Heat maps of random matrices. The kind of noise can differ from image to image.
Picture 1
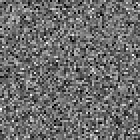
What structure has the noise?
independent entries
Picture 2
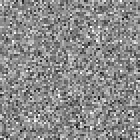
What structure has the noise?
independent entries
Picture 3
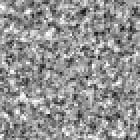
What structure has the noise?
blotchy
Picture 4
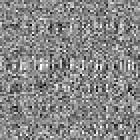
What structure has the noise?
low rank plus noise
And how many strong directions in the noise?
two
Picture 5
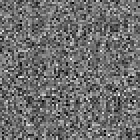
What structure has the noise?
low rank plus noise
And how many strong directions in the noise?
five to eight
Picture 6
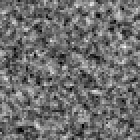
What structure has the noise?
blotchy
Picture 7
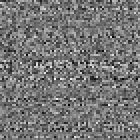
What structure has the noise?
rows of uneven size
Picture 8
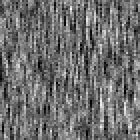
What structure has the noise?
streaked along the columns
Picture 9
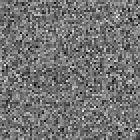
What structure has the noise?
independent entries
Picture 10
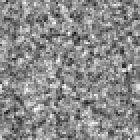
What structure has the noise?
blotchy
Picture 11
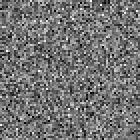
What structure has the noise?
independent entries
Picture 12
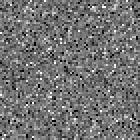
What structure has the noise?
heavy tails
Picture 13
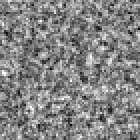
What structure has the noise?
blotchy
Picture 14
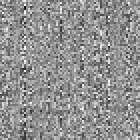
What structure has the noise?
columns of uneven size
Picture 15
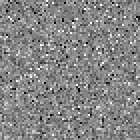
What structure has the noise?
heavy tails
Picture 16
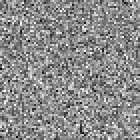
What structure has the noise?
independent entries
